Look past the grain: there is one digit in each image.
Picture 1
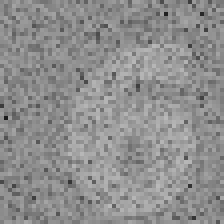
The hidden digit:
6
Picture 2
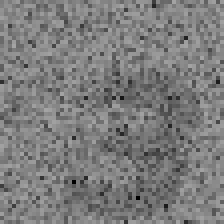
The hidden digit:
3
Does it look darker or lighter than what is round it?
darker
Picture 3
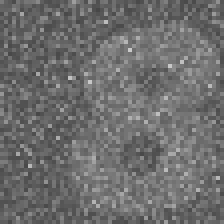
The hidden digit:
8
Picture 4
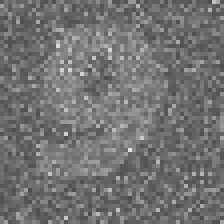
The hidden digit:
9
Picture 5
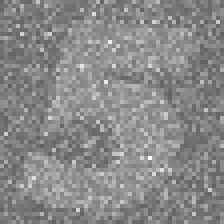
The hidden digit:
5
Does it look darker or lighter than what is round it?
lighter
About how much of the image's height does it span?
nearly all
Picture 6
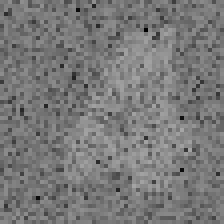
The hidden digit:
4
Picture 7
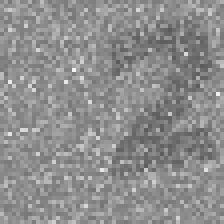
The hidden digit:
2
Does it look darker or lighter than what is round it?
darker
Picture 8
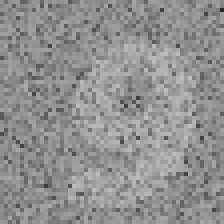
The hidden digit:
9
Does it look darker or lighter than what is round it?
lighter
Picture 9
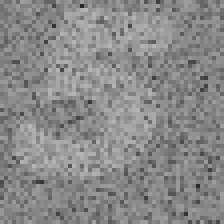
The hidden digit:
5
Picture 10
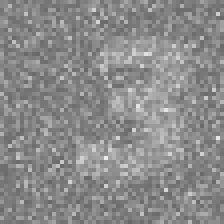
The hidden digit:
3
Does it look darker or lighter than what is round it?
lighter
